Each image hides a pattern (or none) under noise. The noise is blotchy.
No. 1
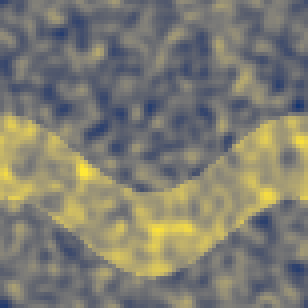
a wavy band
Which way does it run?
left to right
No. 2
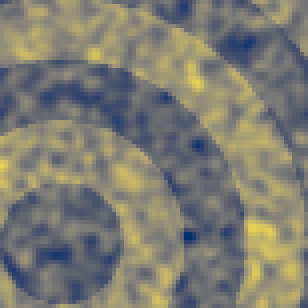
rings round one point
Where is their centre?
bottom left
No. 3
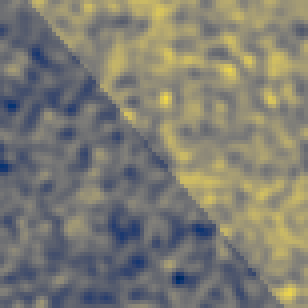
a sharp edge
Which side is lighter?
top right
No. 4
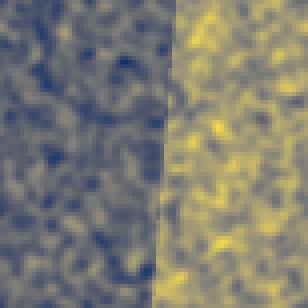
a sharp edge
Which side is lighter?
right
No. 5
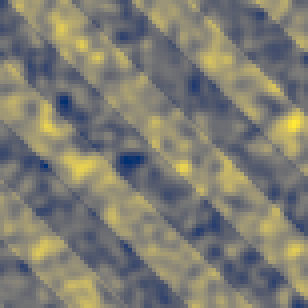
diagonal stripes
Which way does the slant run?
top left to bottom right
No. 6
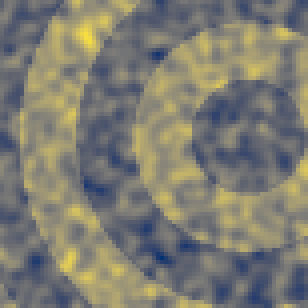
rings round one point
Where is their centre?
middle right
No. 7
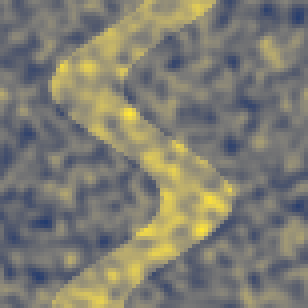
a wavy band
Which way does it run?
top to bottom
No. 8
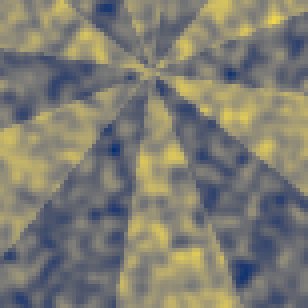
spokes from one point
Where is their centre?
top middle
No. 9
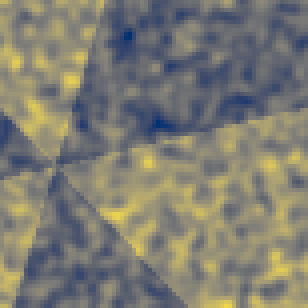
spokes from one point
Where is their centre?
middle left
